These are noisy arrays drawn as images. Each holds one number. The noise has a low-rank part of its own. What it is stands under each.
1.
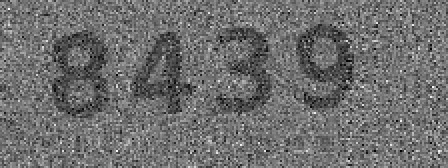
8439
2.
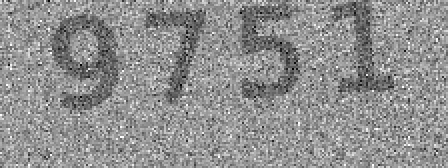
9751
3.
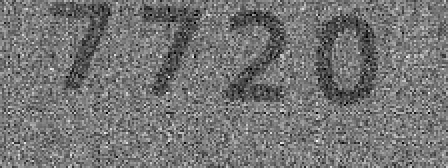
7720
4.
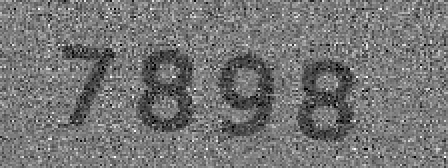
7898
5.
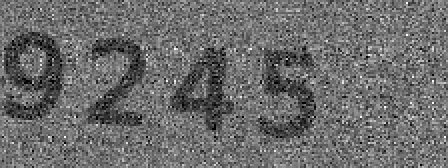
9245
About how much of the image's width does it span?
two thirds
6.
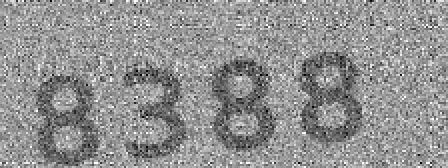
8388
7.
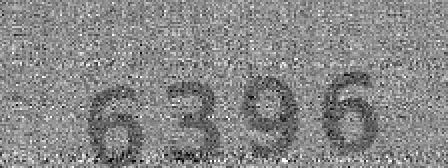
6396
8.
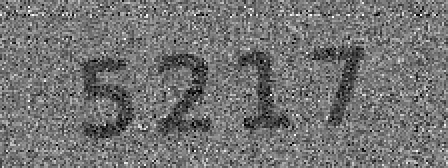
5217
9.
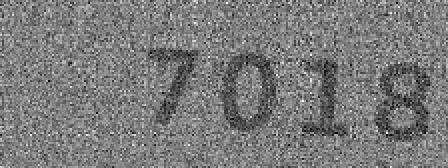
7018
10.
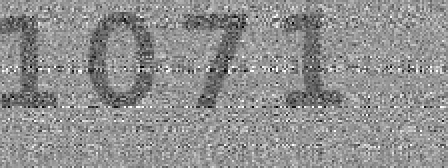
1071
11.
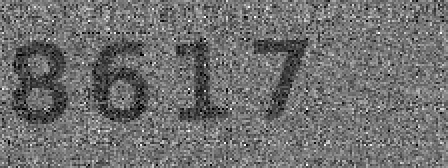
8617
